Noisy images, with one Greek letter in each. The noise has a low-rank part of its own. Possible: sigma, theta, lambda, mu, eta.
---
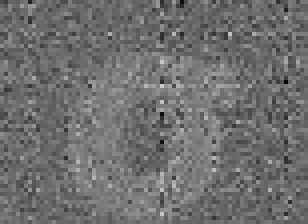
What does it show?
light sigma
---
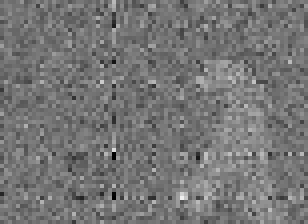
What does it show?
light lambda
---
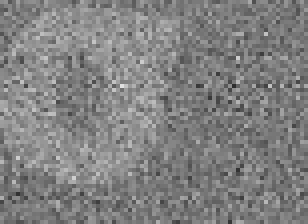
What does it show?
light sigma
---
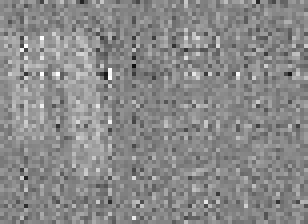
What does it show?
light eta
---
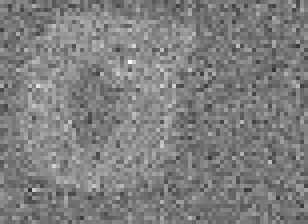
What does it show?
light sigma
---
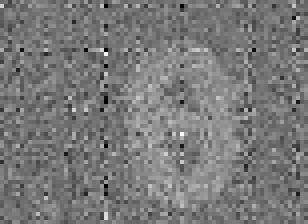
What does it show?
light theta
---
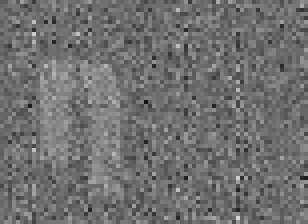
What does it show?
light eta
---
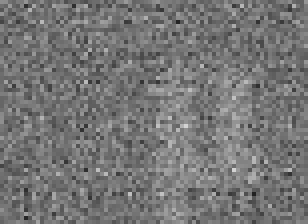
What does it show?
light mu
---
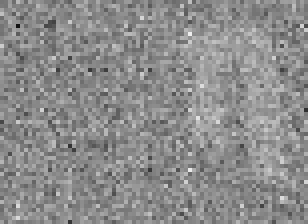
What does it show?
light eta
